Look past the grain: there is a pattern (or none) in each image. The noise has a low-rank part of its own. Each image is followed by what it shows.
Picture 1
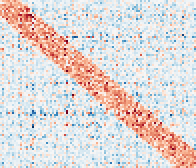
a diagonal band
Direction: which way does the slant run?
top left to bottom right
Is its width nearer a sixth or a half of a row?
a sixth
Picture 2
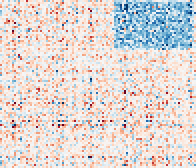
one block
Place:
top right
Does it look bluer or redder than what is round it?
bluer
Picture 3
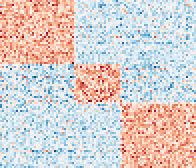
blocks along the diagonal
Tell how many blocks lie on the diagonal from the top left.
3
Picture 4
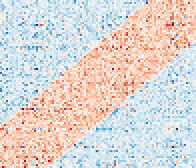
a diagonal band
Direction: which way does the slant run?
bottom left to top right
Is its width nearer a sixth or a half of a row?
a half
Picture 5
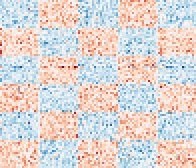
a checkerboard
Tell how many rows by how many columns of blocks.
6 by 5
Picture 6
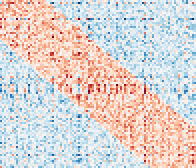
a diagonal band
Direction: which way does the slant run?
top left to bottom right
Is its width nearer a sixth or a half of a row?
a half
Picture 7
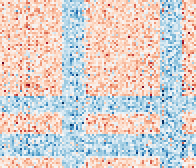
bands of rows crossing bands of columns
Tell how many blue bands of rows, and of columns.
2 and 2
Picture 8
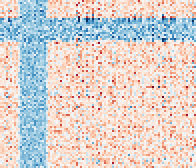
bands of rows crossing bands of columns
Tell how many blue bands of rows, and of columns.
1 and 1
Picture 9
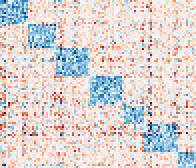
blocks along the diagonal
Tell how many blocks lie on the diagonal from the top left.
7
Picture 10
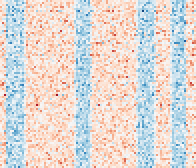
bands of columns
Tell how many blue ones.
4
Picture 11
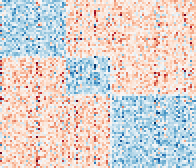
blocks along the diagonal
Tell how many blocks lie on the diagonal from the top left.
3
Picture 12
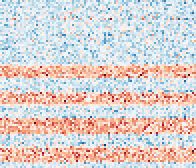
bands of rows
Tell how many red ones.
4
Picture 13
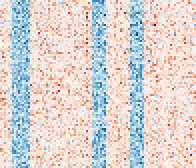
bands of columns
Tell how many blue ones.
3
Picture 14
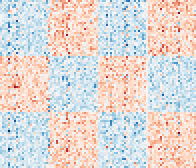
a checkerboard
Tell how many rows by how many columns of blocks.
3 by 4
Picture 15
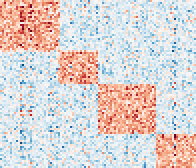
blocks along the diagonal
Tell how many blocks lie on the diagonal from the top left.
4
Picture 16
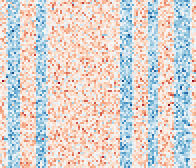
bands of columns
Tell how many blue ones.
5
